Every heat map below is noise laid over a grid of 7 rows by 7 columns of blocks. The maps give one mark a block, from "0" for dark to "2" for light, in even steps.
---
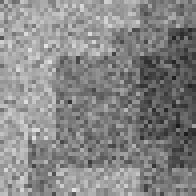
2222211
2222110
2211100
2211100
2211100
2111110
2122211
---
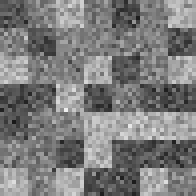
0121012
1011110
2112012
0020100
0112222
1102000
2120021
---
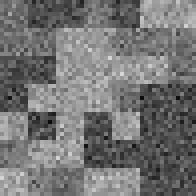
1001022
1122111
0022221
0222100
2020200
1220000
2112200
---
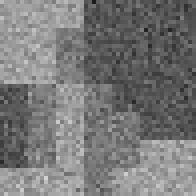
2220000
2210000
2210000
0121000
0121100
0121122
2221222
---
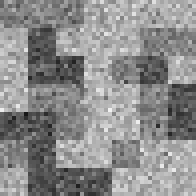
1112222
2022211
2002102
2112210
0012210
1022122
2000222
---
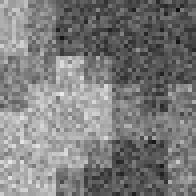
2100000
2100000
1121000
1222101
2222111
2221001
2210001
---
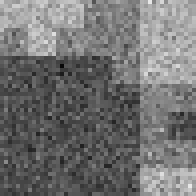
2221122
1211122
0000122
0000011
0000010
0000011
0000022
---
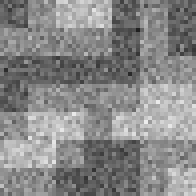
0122010
1111010
0000011
0111122
1221222
2210011
1100012
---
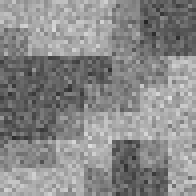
2222100
1222100
0000112
0001122
0012222
1122012
2221002
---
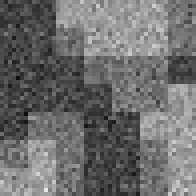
0022221
0012221
0001110
0000112
0110022
1210012
2210012
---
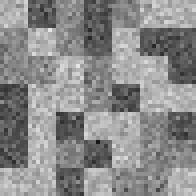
2010122
1210200
1121220
0221022
0202210
0210211
2202112
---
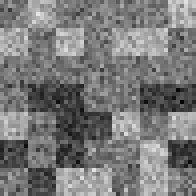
1211112
2121221
1111111
1001100
2100212
0101120
1022121
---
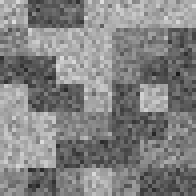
2002222
1222110
0022100
2002020
2211001
2200011
1012100
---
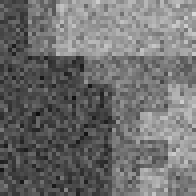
0122222
0122222
0001111
0000112
0000122
0000112
0000121
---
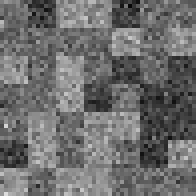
1022011
1111212
2121010
1120100
1212200
0212102
2122111
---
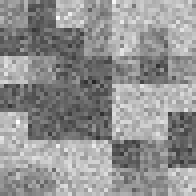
1021222
0001212
2100101
0000222
2000220
2222010
1122112
